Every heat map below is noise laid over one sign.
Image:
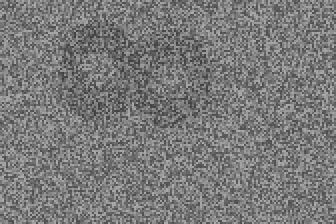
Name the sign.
infinity sign
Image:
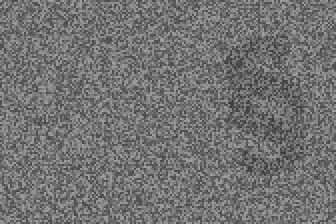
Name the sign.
section sign
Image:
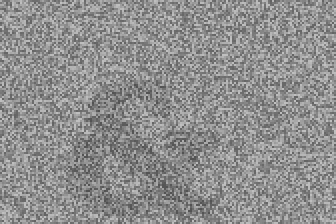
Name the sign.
ampersand
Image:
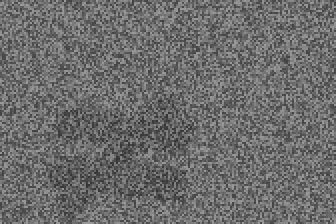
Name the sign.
not-equal sign
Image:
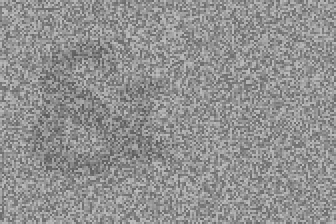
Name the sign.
ampersand
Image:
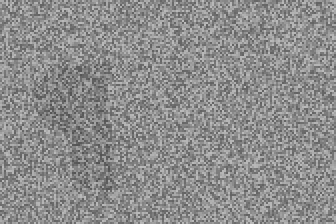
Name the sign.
pilcrow
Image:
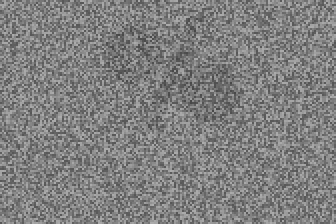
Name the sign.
percent sign
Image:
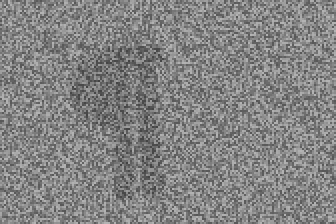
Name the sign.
pilcrow
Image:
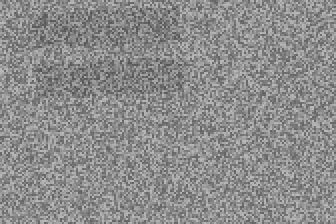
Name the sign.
equals sign
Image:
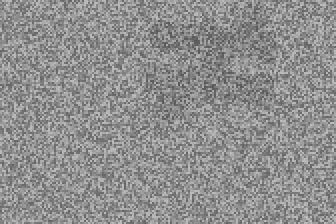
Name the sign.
not-equal sign
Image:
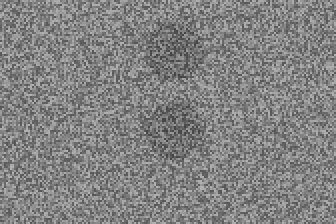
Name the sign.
colon
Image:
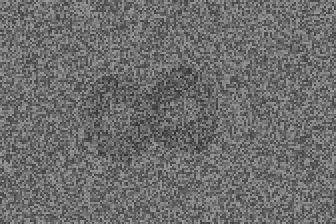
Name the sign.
infinity sign
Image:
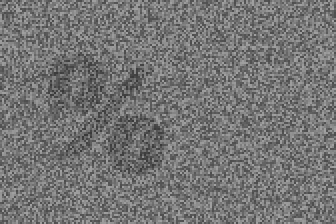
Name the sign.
percent sign
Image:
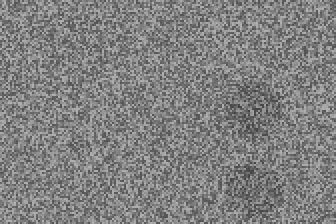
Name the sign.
colon
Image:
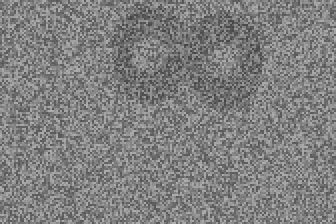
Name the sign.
infinity sign
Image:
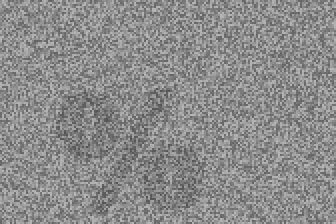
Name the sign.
percent sign
